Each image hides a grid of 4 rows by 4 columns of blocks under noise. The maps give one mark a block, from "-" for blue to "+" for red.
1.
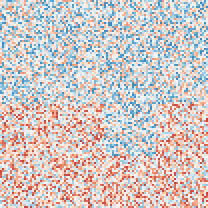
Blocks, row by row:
- - - -
- - - -
+ + - +
+ + + +
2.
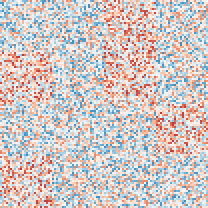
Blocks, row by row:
- - + -
+ - + -
- - - +
+ - - -
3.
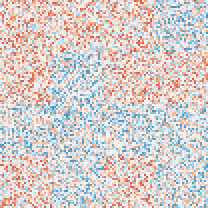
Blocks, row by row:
+ + + -
+ - + +
- - - -
+ - + -
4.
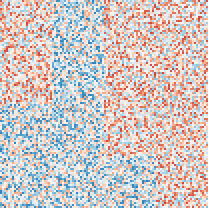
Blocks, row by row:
+ - + +
+ - + +
- - + +
- - - +
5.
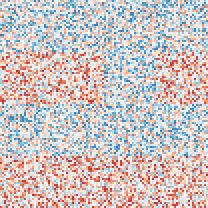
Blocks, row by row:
- - - -
+ + - +
- - - -
+ + + +
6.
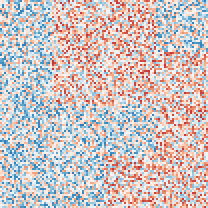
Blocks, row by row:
- + + -
- + + +
- - - +
- - + +
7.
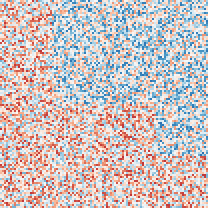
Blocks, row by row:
+ - - -
+ - - -
+ + + -
+ + + +
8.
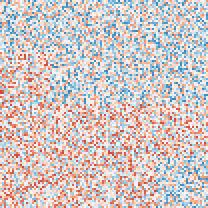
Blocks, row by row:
- - - -
+ - - -
+ + + +
+ + + -
